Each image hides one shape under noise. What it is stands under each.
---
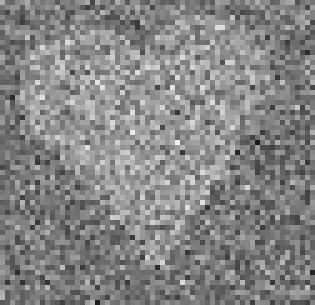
heart
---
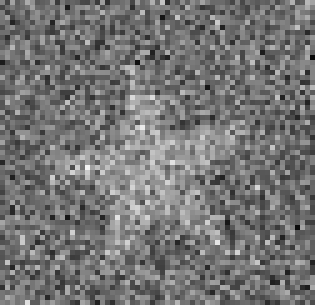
star
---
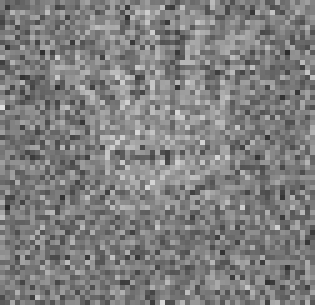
chess queen
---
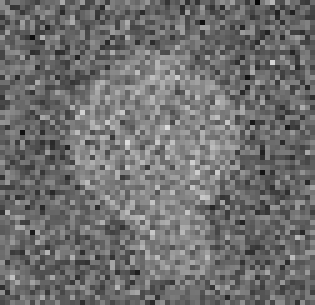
light bulb
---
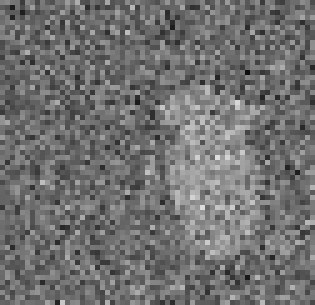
footprint
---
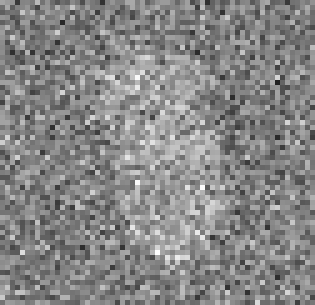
footprint
